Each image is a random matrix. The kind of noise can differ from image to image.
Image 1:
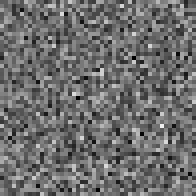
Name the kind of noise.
independent entries
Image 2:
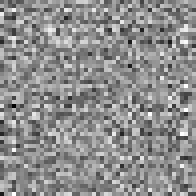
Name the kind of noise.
low rank plus noise
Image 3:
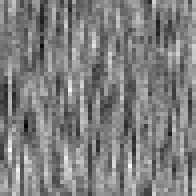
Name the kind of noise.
streaked along the columns
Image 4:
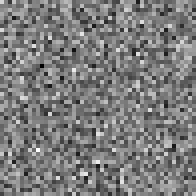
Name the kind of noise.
independent entries
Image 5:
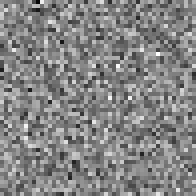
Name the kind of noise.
independent entries
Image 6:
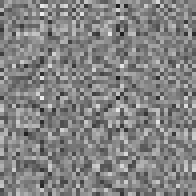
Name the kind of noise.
low rank plus noise
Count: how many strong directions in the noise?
two
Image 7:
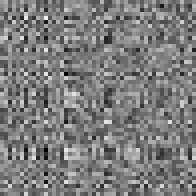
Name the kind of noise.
low rank plus noise
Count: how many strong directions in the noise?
one
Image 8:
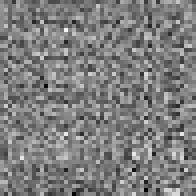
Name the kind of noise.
low rank plus noise
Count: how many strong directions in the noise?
three or four
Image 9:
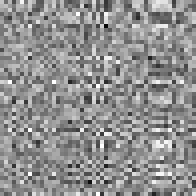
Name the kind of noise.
low rank plus noise
